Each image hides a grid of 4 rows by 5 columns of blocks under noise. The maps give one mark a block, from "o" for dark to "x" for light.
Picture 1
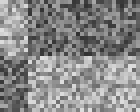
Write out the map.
x o o o o
x o o o o
o x x x x
o x x x x
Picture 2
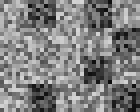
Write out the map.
x o x o x
x x x x o
x x x o x
x o x x o
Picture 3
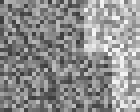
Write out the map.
o o o x x
o o o x x
o o o o x
o o o o x
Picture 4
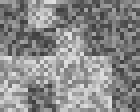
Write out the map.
o x o o o
o o x o o
x x x x o
x o x x o
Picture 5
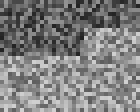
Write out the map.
o o o o o
o o o x x
x x x x x
x x x x x
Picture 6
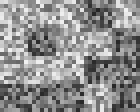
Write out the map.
x x x o x
x o x x o
x x x o o
o o o x o
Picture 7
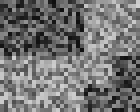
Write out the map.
o o o x x
o o o x x
x x x x o
x x x o o
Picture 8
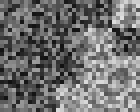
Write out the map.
o o o o x
o o o x o
o o o x x
o o x x x
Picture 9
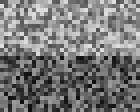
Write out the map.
x x x x x
x x x x x
o o o o o
o o o o o
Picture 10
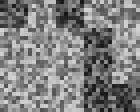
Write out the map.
o x o x x
x x x o x
x x x o x
x x x o o
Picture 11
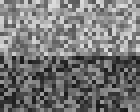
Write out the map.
x x x x x
x x x x x
o o o o o
o o o o o
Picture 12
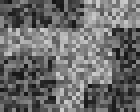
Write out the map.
o o o x x
x x x x o
o o x x o
o o x o o
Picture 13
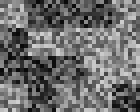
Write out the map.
x o o o x
o x x x x
o o o x x
x o x x o
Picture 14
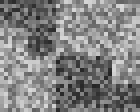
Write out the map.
o o x x x
x o x x x
x x o o x
x x o o o
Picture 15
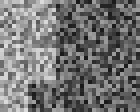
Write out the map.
x x o o o
x x o o o
x x o o o
x o o o o
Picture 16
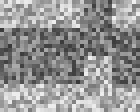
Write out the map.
x x x o x
o o o o o
o o o x o
x x x x x
